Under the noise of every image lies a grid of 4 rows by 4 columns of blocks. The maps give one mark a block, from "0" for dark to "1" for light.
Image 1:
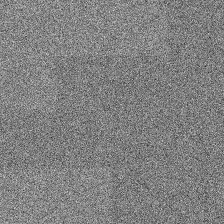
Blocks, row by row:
1 1 1 0
1 0 0 0
0 0 0 0
1 1 0 0
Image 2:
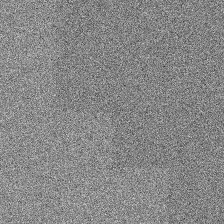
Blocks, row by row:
1 0 0 0
1 0 0 0
1 1 0 0
1 1 1 0
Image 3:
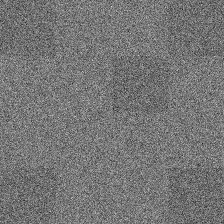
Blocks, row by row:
0 1 1 0
1 1 0 1
1 1 1 1
0 1 1 0
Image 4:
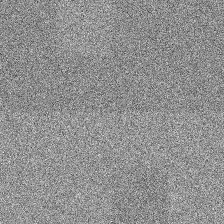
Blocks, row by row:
0 1 0 0
0 0 0 0
1 1 1 1
1 1 0 1
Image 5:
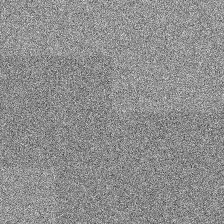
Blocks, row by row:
1 1 1 1
0 0 1 1
0 0 0 0
1 0 0 0
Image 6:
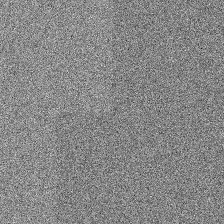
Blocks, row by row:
1 1 0 0
1 1 0 0
1 0 0 0
1 0 0 0
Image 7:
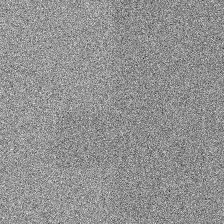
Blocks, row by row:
1 1 0 0
1 1 0 0
1 0 0 0
1 1 0 0
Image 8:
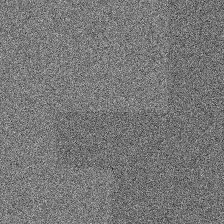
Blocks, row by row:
1 1 1 0
1 1 1 0
1 0 0 0
1 1 0 0
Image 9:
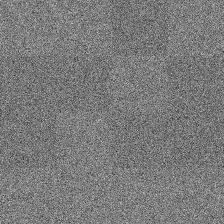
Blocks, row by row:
1 1 0 1
0 0 1 0
0 1 0 0
1 1 1 1
